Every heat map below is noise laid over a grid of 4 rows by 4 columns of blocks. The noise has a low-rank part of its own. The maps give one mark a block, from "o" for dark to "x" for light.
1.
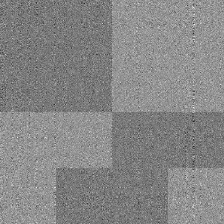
ooxx
ooxx
xxoo
xoox
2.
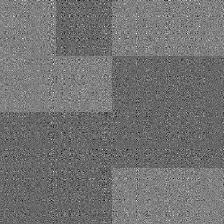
xoxx
xxoo
oooo
ooxx
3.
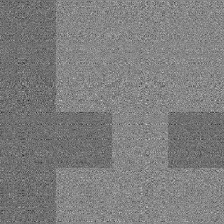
oxxx
oxxx
ooxo
oxxx
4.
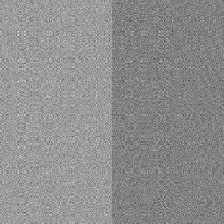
xxoo
xxoo
xxoo
xxoo
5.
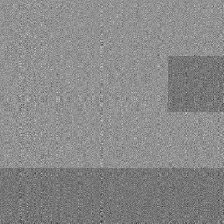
xxxx
xxxo
xxxx
oooo
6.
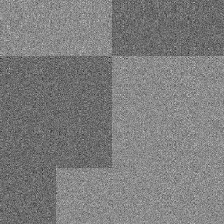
xxoo
ooxx
ooxx
oxxx
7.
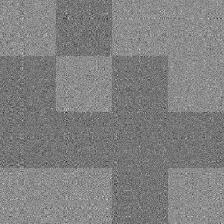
xoxx
oxox
oooo
xxox
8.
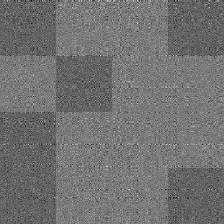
oxxo
xoxx
oxxx
oxxo
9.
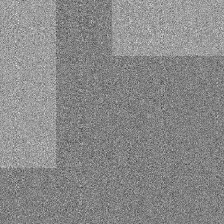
xoxx
xooo
xooo
oooo
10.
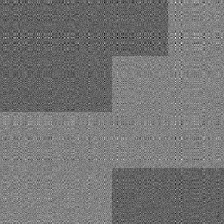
ooox
ooxx
xxxx
xxoo
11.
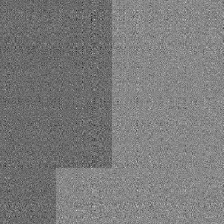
ooxx
ooxx
ooxx
oxxx
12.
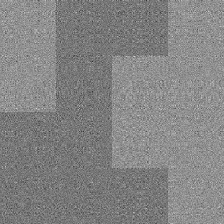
xoox
xoxx
ooxx
ooox
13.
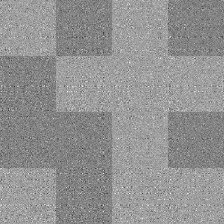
xoxo
oxxx
ooxo
xoxx
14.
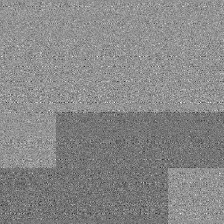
xxxx
xxxx
xooo
ooox
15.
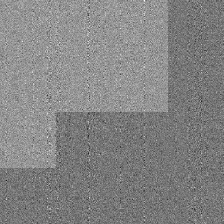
xxxo
xxxo
xooo
oooo
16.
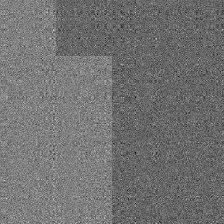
xooo
xxoo
xxoo
xxoo
